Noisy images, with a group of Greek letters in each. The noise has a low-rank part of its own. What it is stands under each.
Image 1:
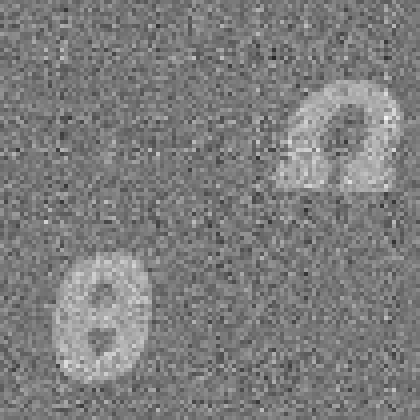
top right: light omega; bottom left: light theta
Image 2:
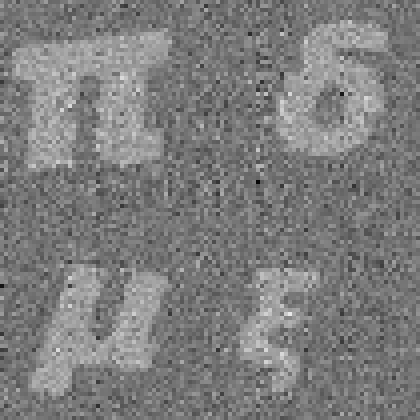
top left: light pi; top right: light delta; bottom left: light mu; bottom right: light xi
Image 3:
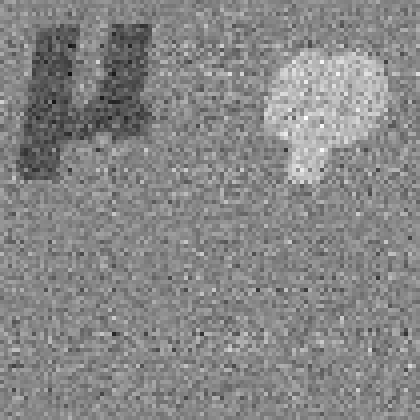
top left: dark mu; top right: light phi
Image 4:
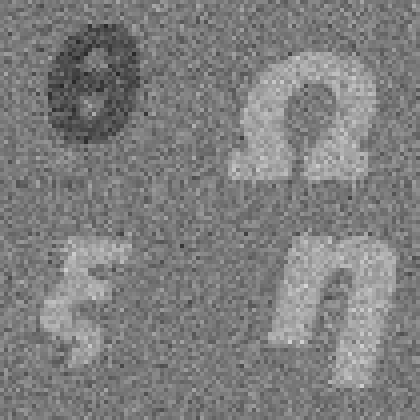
top left: dark theta; top right: light omega; bottom left: light xi; bottom right: light eta
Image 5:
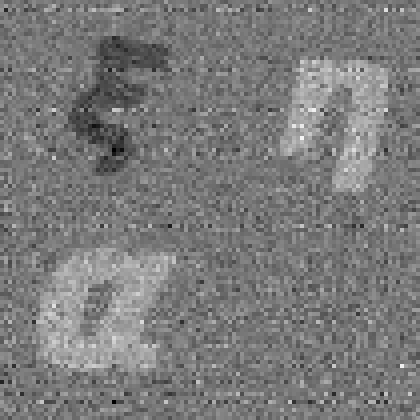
top left: dark xi; top right: light eta; bottom left: light alpha
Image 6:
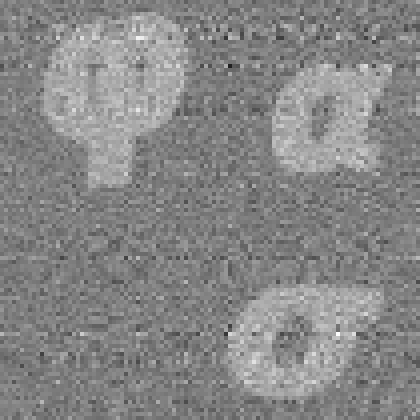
top left: light phi; top right: light alpha; bottom right: light sigma
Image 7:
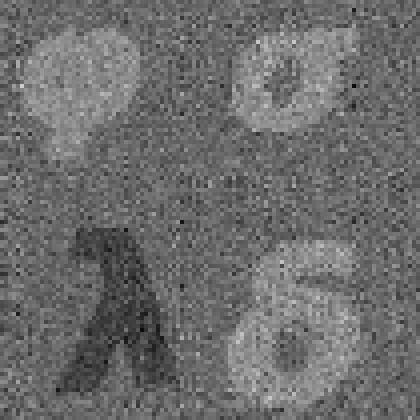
top left: light phi; top right: light sigma; bottom left: dark lambda; bottom right: light delta
